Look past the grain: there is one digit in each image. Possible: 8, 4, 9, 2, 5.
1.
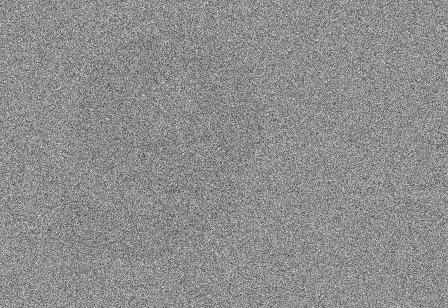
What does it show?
dark 9
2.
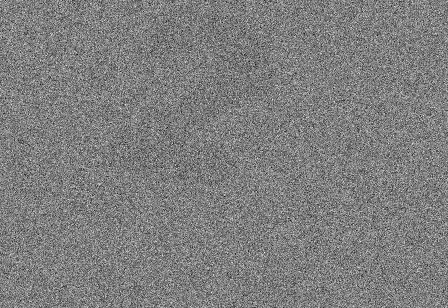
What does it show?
dark 2
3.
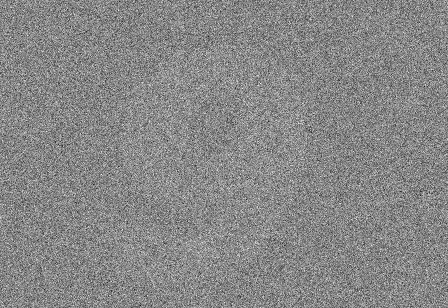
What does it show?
light 9
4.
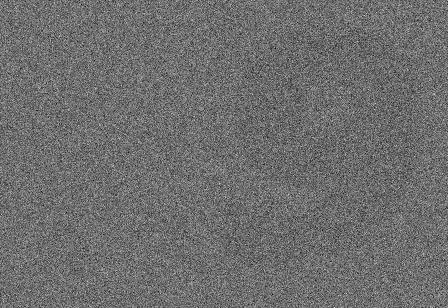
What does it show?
dark 9
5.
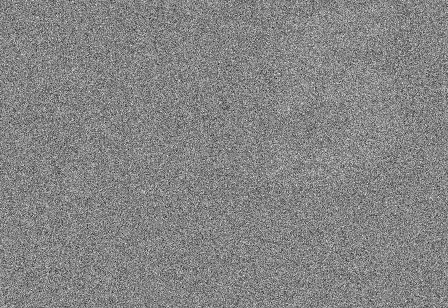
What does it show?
light 5
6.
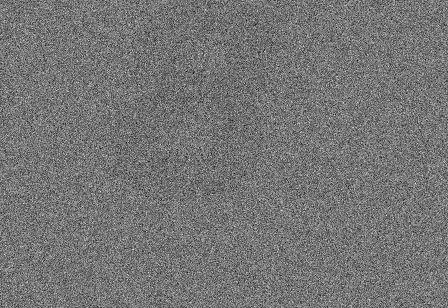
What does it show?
dark 8
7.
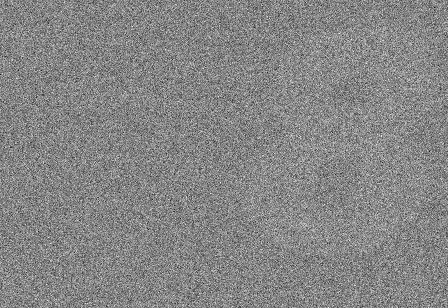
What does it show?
light 8
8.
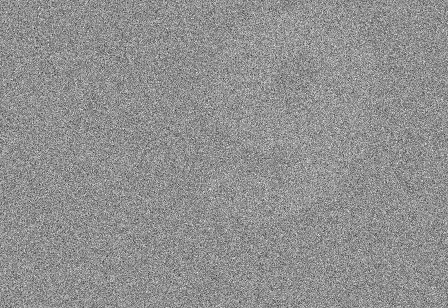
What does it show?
light 9
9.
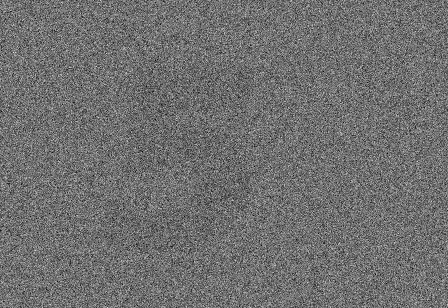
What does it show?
dark 5
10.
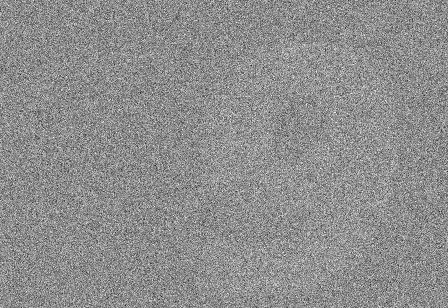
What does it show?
light 9
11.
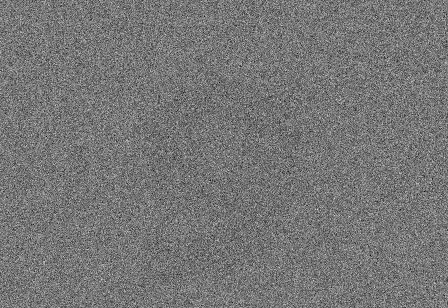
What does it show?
dark 9
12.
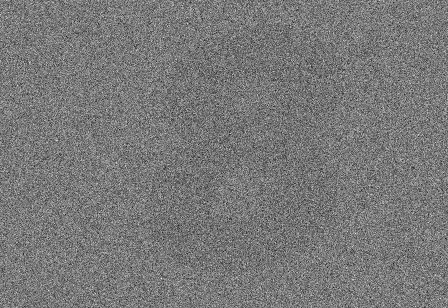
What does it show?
dark 8
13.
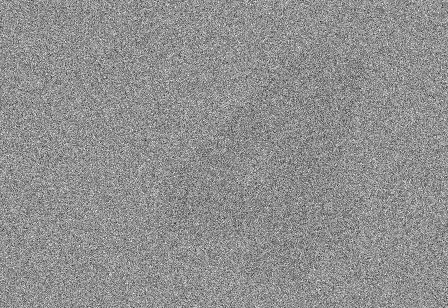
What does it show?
dark 4
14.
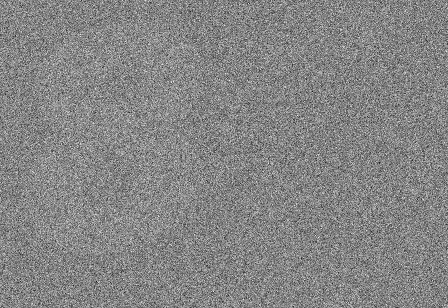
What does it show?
light 8
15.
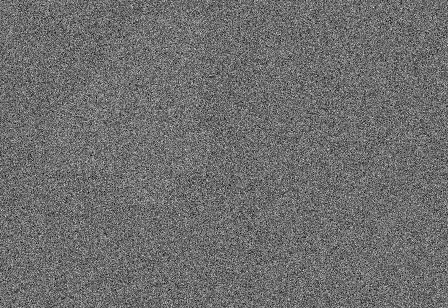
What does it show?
light 4
